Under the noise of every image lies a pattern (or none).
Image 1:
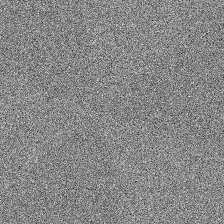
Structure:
spokes from one point
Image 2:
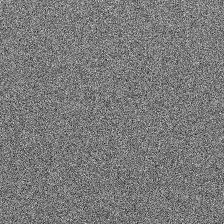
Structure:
a smooth slope
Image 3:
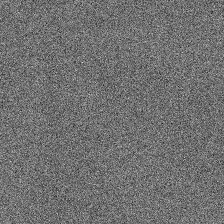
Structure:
spokes from one point
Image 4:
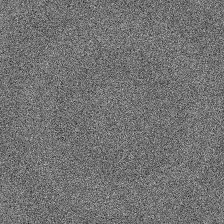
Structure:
rings round one point
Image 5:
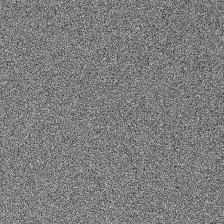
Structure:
a smooth slope
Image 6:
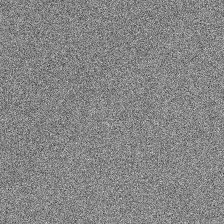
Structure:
a sharp edge
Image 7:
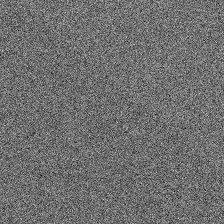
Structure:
a sharp edge
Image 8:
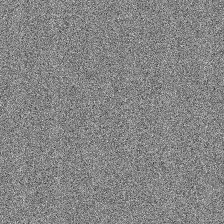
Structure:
vertical stripes
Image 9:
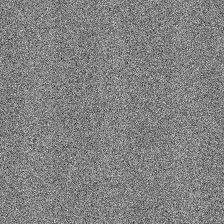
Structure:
vertical stripes
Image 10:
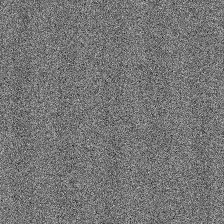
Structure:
vertical stripes
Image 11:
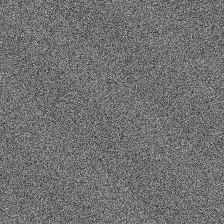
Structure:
diagonal stripes
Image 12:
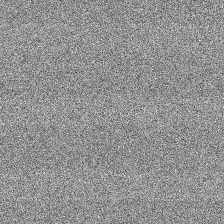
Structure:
horizontal stripes
